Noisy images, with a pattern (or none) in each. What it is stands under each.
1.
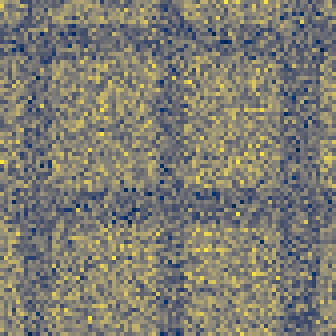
bands of rows crossing bands of columns
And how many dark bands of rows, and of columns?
2 and 3
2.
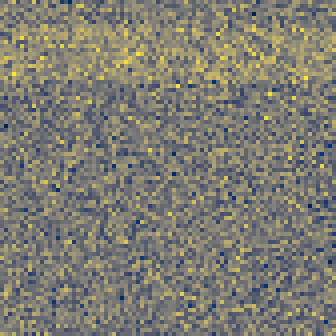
one band of rows
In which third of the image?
top
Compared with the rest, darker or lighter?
lighter
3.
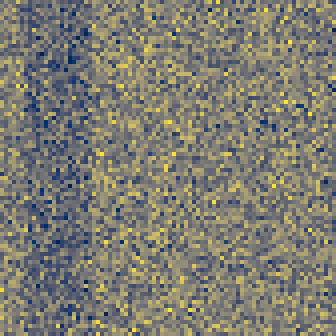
one band of columns
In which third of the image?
left
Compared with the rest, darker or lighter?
darker
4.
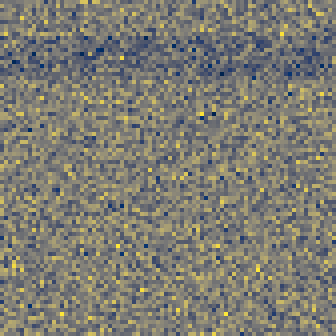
one band of rows
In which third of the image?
top
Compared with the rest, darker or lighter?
darker
